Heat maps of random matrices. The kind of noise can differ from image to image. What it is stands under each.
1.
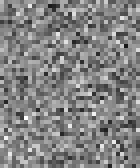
independent entries
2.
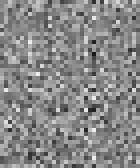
low rank plus noise
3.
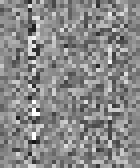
columns of uneven size
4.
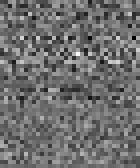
rows of uneven size
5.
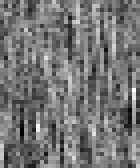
streaked along the columns
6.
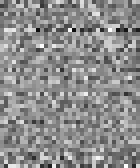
rows of uneven size
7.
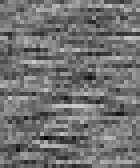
streaked along the rows
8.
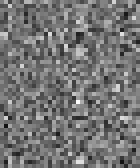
low rank plus noise
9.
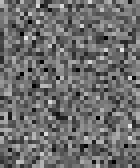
independent entries
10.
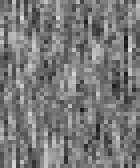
streaked along the columns
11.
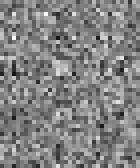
low rank plus noise
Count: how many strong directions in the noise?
one
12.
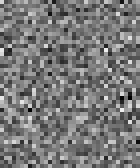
low rank plus noise
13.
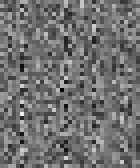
columns of uneven size
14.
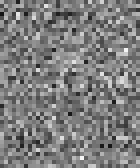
low rank plus noise
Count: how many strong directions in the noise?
three or four
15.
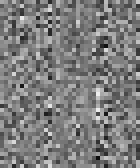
columns of uneven size
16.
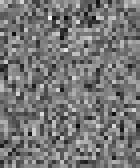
low rank plus noise
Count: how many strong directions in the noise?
five to eight
